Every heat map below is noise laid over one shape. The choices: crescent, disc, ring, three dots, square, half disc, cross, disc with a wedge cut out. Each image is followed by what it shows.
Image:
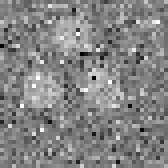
three dots
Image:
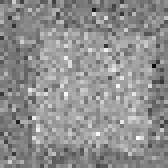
square
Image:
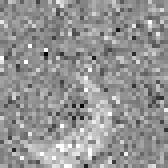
crescent
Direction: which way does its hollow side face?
up and left
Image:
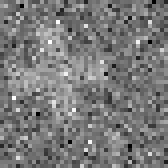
cross
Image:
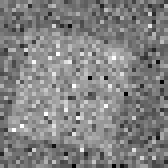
square
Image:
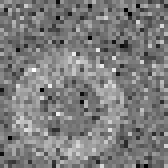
ring
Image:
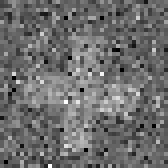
cross
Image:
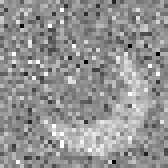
crescent
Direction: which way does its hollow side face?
up and left
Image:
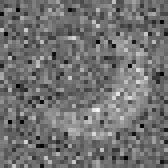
crescent
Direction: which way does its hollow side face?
up and left
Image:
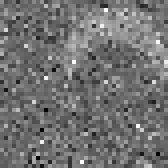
crescent
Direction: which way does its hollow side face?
down
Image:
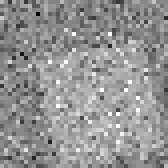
square
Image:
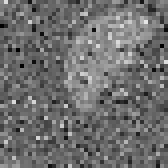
half disc
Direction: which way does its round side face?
up and left
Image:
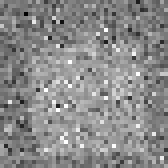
square
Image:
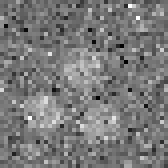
three dots
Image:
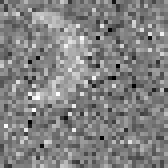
crescent
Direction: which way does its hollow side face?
left
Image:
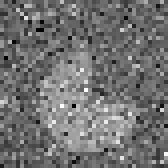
disc with a wedge cut out
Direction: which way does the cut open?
up and right
